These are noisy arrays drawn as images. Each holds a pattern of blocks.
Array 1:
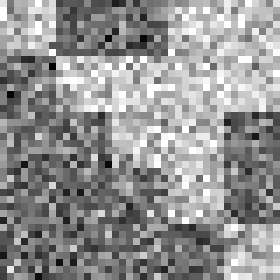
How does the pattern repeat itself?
mirrored about the diagonal from the bottom left
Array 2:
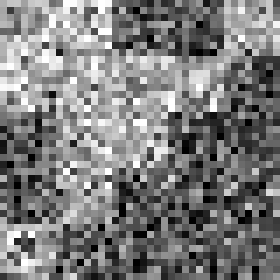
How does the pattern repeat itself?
mirrored about the diagonal from the top left
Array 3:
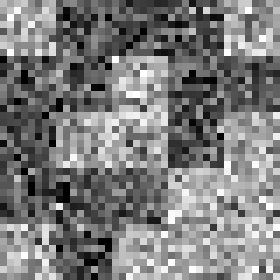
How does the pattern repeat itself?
mirrored about the diagonal from the top left
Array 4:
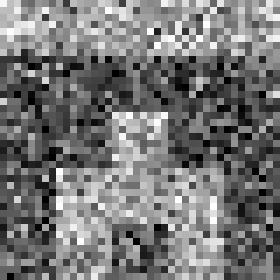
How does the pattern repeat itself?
left and right mirror each other
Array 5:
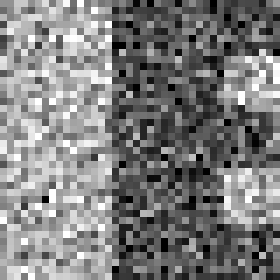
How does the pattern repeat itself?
top and bottom mirror each other
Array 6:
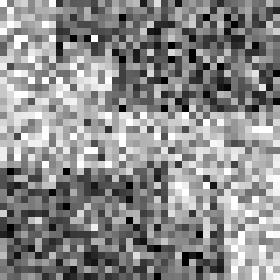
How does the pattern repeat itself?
the same after a half turn
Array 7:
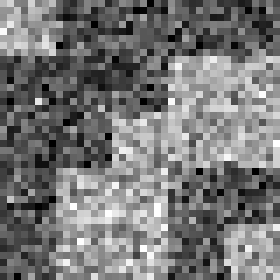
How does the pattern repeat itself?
mirrored about the diagonal from the top left
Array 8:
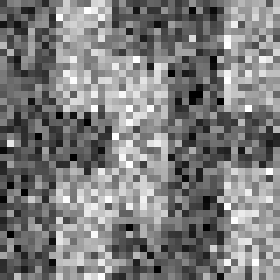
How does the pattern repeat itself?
top and bottom mirror each other
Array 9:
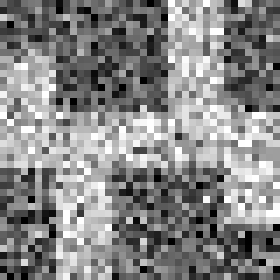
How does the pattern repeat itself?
the same after a half turn
